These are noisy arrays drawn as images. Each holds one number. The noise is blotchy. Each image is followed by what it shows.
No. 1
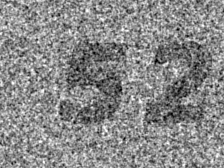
52
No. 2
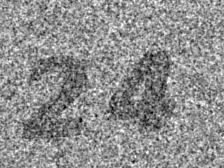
24
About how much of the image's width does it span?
two thirds
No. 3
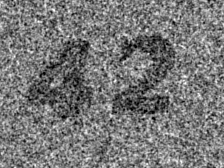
42
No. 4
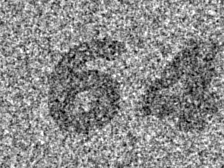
64
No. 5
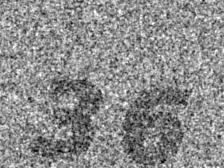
36
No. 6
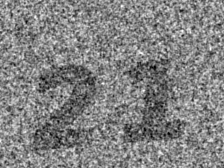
21
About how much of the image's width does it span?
two thirds
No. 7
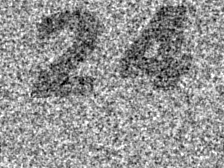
24
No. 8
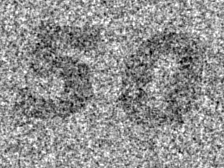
50
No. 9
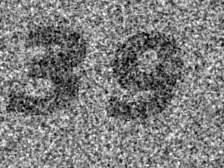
39
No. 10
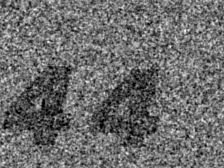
44
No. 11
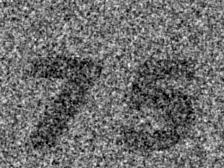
75
